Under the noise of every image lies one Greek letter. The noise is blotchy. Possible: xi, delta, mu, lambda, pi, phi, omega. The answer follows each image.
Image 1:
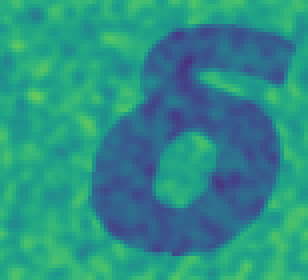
dark delta
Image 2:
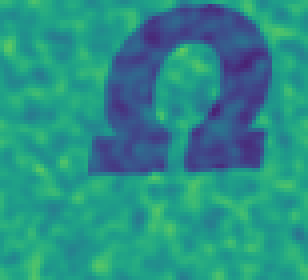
dark omega
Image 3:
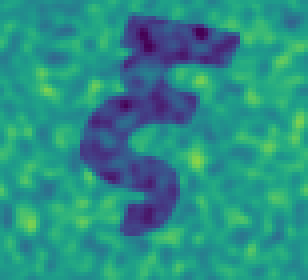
dark xi
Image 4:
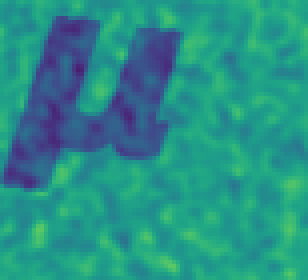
dark mu
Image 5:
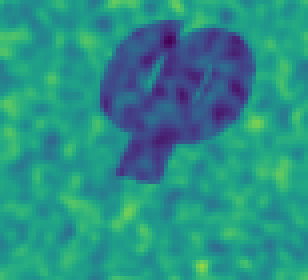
dark phi
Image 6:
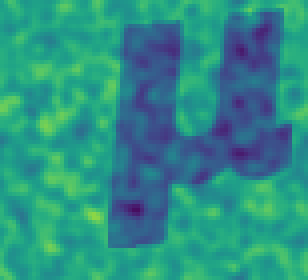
dark mu
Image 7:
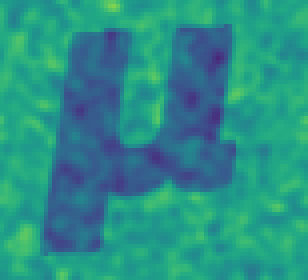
dark mu
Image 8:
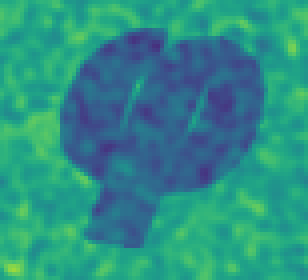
dark phi
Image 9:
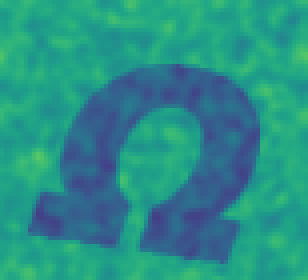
dark omega
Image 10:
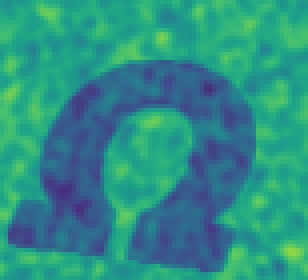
dark omega
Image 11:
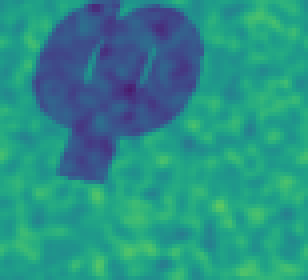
dark phi
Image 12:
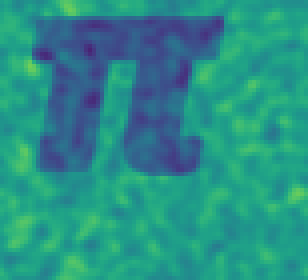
dark pi
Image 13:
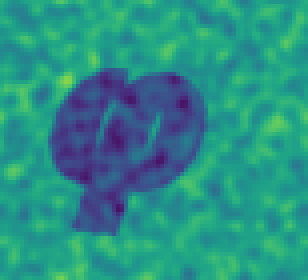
dark phi
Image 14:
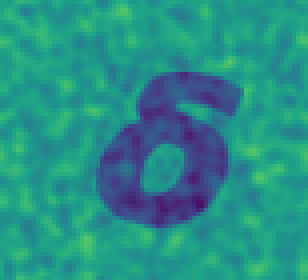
dark delta
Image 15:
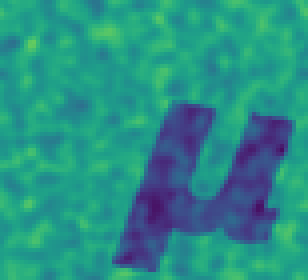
dark mu
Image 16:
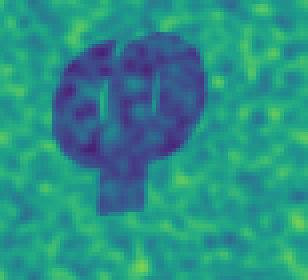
dark phi
